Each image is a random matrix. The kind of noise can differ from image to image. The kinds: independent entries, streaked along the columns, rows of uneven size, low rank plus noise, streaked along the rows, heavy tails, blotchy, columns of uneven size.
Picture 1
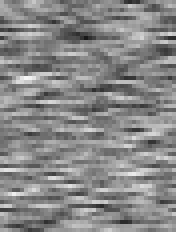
streaked along the rows
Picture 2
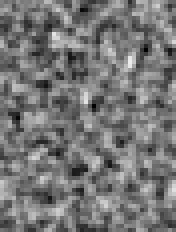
blotchy
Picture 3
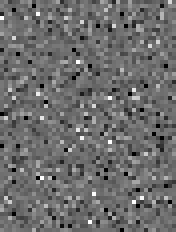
heavy tails
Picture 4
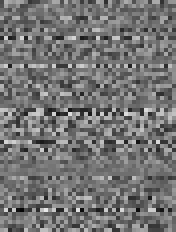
rows of uneven size
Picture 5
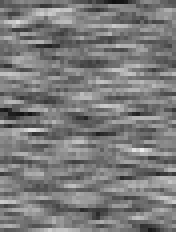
streaked along the rows
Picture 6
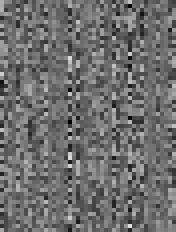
columns of uneven size
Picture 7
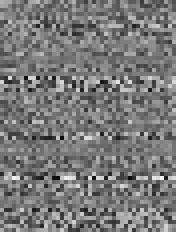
rows of uneven size
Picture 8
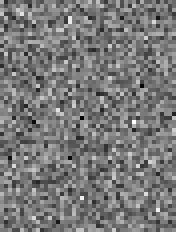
independent entries
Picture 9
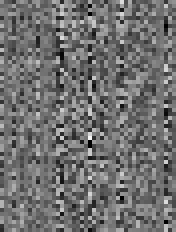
columns of uneven size
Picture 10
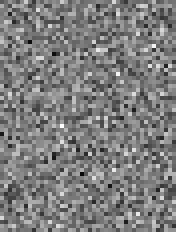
independent entries
